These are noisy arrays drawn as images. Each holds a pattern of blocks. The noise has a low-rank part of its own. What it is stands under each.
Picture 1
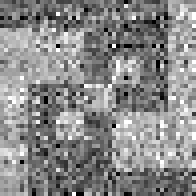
the same after a half turn
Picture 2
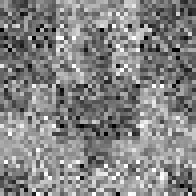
left and right mirror each other
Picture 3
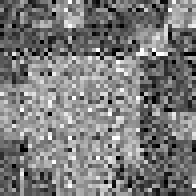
mirrored about the diagonal from the bottom left
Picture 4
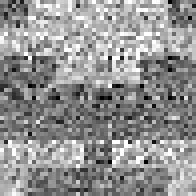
left and right mirror each other
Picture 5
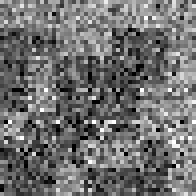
mirrored about the diagonal from the bottom left
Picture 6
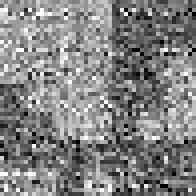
no symmetry
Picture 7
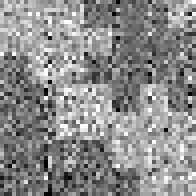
mirrored about the diagonal from the bottom left
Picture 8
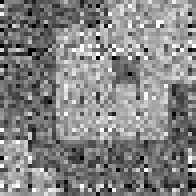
mirrored about the diagonal from the bottom left
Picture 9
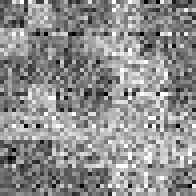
mirrored about the diagonal from the top left
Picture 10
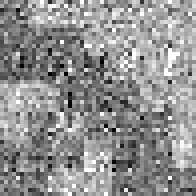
mirrored about the diagonal from the bottom left
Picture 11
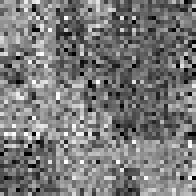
mirrored about the diagonal from the bottom left
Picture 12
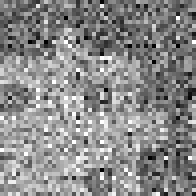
mirrored about the diagonal from the bottom left
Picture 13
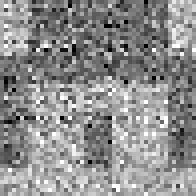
left and right mirror each other
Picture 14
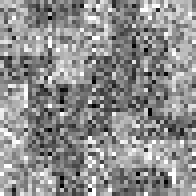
the same after a half turn
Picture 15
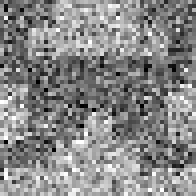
left and right mirror each other
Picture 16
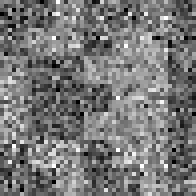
top and bottom mirror each other
